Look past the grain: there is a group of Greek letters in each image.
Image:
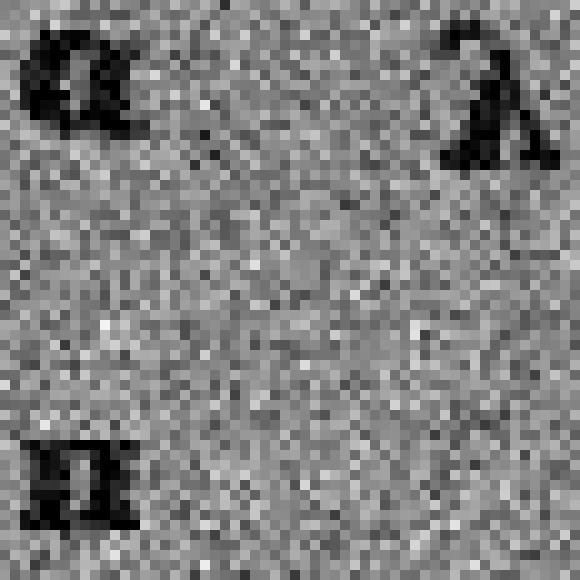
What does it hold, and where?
top left: alpha; top right: lambda; bottom left: pi
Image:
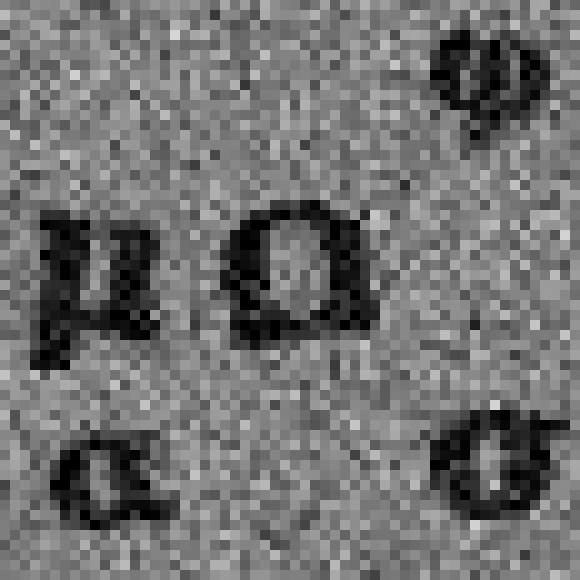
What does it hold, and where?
top right: phi; middle left: mu; centre: omega; bottom left: alpha; bottom right: sigma
